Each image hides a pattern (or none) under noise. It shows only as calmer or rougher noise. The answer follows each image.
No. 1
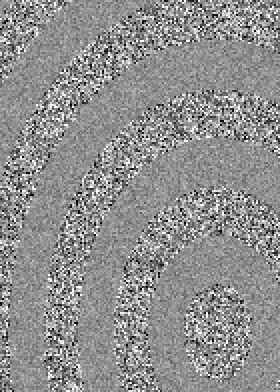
rings round one point
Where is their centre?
bottom right
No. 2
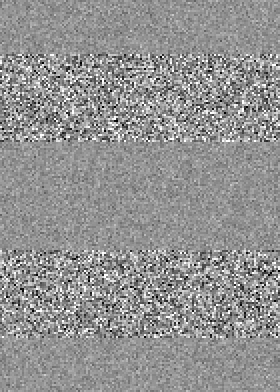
horizontal stripes
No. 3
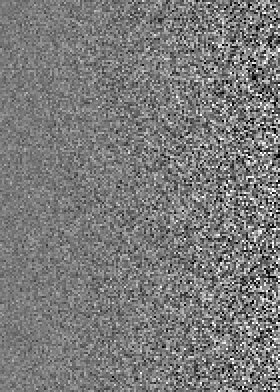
a smooth slope
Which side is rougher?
right
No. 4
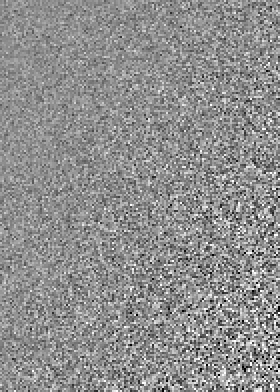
a smooth slope
